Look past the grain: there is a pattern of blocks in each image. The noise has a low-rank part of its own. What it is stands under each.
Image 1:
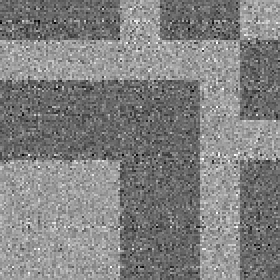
mirrored about the diagonal from the bottom left
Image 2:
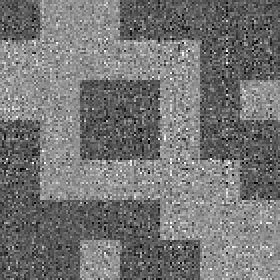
mirrored about the diagonal from the top left
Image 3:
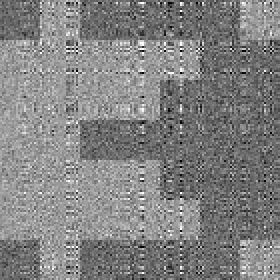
top and bottom mirror each other
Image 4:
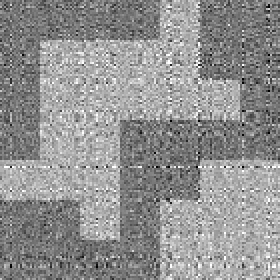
mirrored about the diagonal from the top left
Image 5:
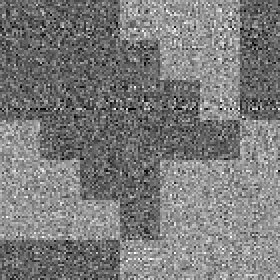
mirrored about the diagonal from the top left
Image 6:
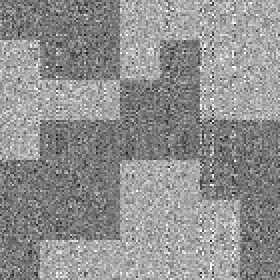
no symmetry
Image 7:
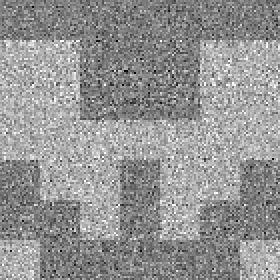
left and right mirror each other
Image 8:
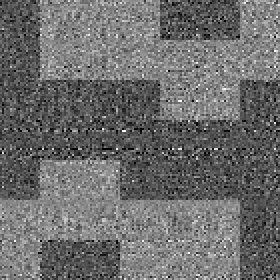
the same after a half turn
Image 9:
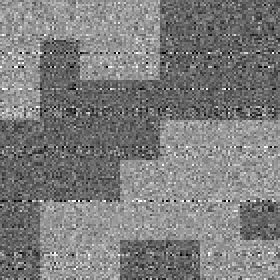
no symmetry
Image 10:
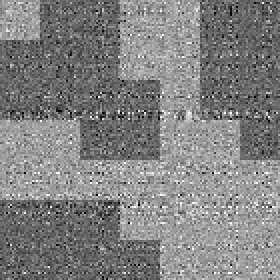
mirrored about the diagonal from the top left
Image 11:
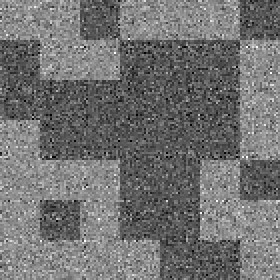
mirrored about the diagonal from the bottom left
